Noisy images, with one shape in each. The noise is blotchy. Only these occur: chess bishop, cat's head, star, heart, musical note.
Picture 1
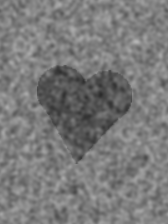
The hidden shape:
heart
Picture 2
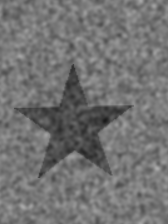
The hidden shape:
star
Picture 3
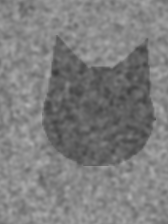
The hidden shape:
cat's head
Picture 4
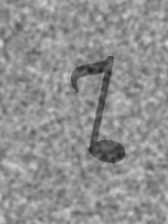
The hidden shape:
musical note
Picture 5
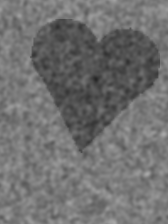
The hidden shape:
heart
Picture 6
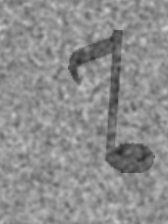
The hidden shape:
musical note
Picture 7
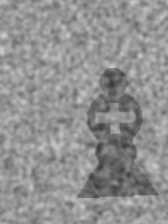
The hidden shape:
chess bishop
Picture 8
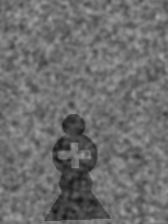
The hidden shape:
chess bishop
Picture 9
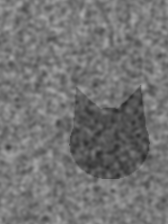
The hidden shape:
cat's head
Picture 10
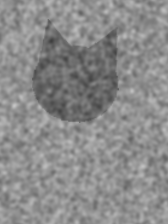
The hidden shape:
cat's head
